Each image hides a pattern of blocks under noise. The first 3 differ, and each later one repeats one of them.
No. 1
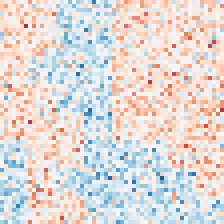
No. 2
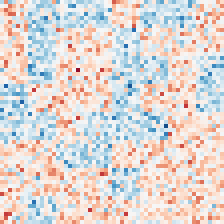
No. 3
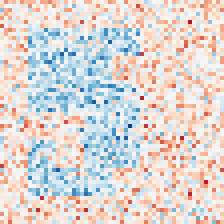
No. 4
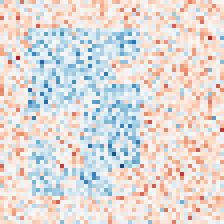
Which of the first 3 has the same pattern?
3
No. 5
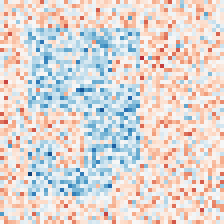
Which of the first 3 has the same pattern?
3
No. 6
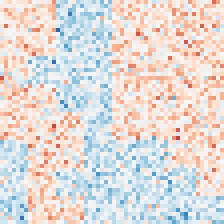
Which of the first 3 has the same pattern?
1
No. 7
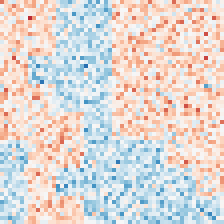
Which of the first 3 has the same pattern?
1
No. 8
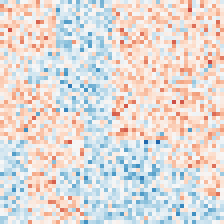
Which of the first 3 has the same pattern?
1
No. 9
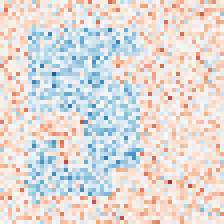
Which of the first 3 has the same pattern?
3
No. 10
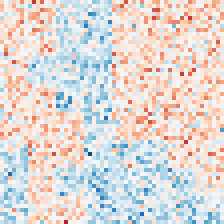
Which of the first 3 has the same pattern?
1
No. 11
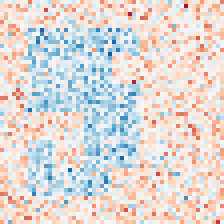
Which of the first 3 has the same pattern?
3
